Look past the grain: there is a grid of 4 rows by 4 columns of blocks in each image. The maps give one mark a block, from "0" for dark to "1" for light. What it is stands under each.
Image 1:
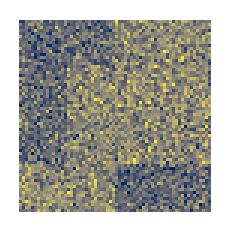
0 0 1 1
0 1 1 1
0 1 1 1
1 1 0 0
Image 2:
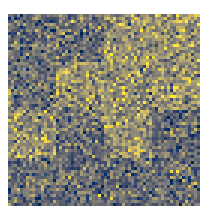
0 0 1 1
0 1 1 1
1 0 1 0
0 0 0 0
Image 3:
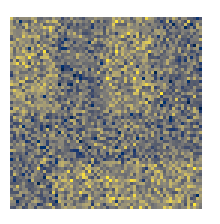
1 0 1 0
1 0 1 0
0 0 0 0
0 1 1 1
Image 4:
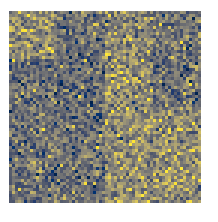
1 0 1 0
0 0 1 0
0 0 1 1
0 0 1 1
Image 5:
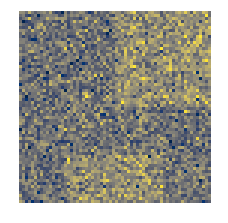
0 0 1 1
0 0 1 1
0 0 0 0
0 1 1 0
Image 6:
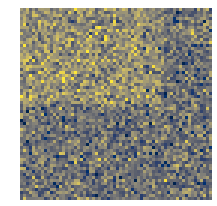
1 1 1 0
1 1 1 0
0 0 0 0
0 0 0 0
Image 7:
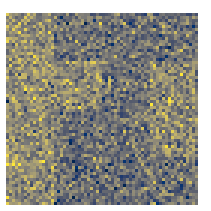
1 0 0 0
1 1 0 1
1 0 0 1
1 0 0 0
